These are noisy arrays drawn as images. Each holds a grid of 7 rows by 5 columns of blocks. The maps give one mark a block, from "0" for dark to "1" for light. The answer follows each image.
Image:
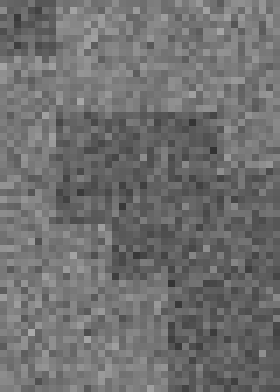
0 1 1 1 1
1 1 1 1 1
1 0 0 0 1
1 0 0 0 0
1 1 0 0 0
1 1 1 0 0
1 1 1 0 0
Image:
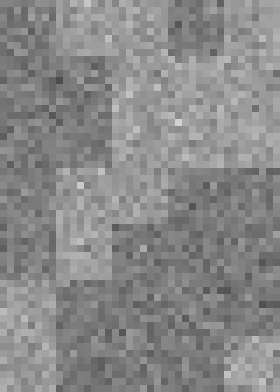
0 1 1 0 1
0 0 1 1 1
0 0 1 1 1
0 1 1 0 0
0 1 0 0 0
1 0 0 0 0
1 0 0 0 1
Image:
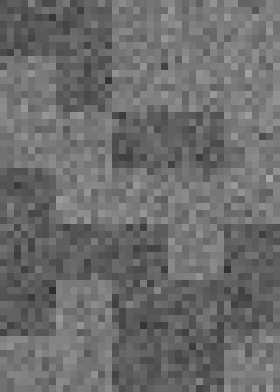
0 0 1 1 1
1 0 1 1 1
1 1 0 0 1
0 1 1 1 1
0 0 0 1 0
0 1 0 0 0
1 1 0 0 1
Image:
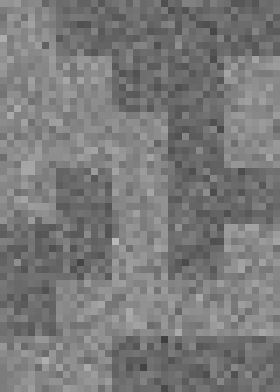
1 0 0 0 0
1 1 0 0 1
1 1 1 0 1
1 0 1 0 0
0 0 1 0 1
0 1 1 1 1
1 1 0 0 0
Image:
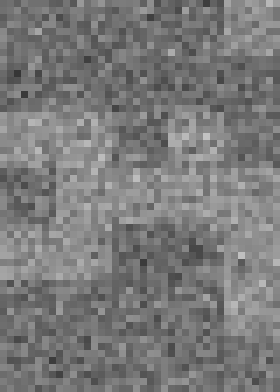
0 0 0 0 1
0 0 0 0 0
1 1 0 1 0
0 1 1 1 1
1 1 0 0 1
0 0 0 0 1
0 0 0 0 0
